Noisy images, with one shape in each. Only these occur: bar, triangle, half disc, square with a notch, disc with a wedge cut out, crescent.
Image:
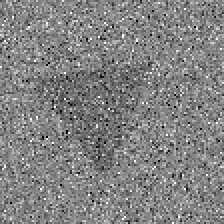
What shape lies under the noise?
triangle
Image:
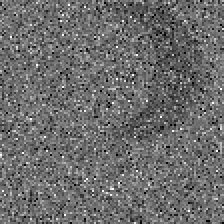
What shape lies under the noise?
crescent
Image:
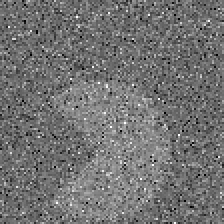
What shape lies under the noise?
disc with a wedge cut out
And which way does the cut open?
left
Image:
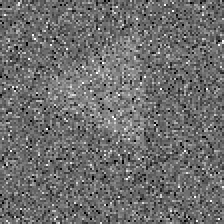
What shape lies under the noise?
triangle
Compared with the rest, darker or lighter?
lighter
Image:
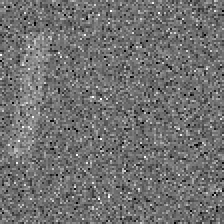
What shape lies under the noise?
bar
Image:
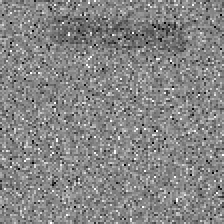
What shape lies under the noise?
bar
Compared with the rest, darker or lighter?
darker
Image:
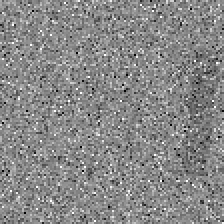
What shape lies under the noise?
bar
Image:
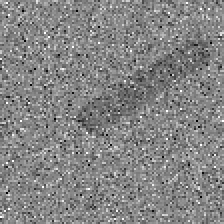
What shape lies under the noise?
bar
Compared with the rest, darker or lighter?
darker
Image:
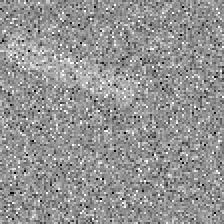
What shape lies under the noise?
bar
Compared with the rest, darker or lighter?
lighter
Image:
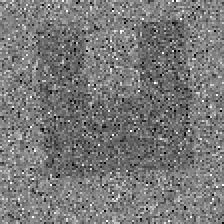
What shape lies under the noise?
square with a notch
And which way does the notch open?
up
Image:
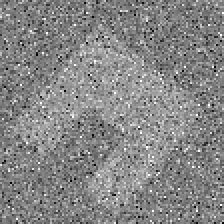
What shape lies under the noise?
square with a notch
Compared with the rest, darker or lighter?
lighter
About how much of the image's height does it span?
nearly all
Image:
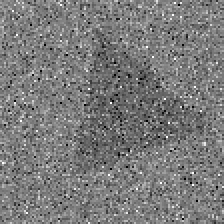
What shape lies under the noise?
triangle
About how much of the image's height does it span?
two thirds
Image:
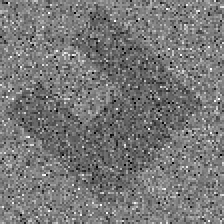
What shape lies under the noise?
square with a notch
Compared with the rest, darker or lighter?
darker
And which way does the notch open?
up and left
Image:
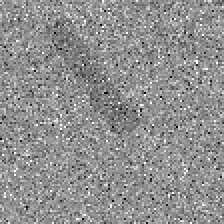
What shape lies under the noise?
bar
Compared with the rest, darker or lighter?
darker
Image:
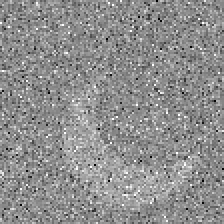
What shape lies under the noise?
crescent
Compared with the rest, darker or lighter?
lighter
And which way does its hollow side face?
up and right
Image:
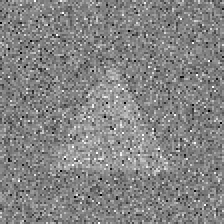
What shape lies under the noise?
triangle
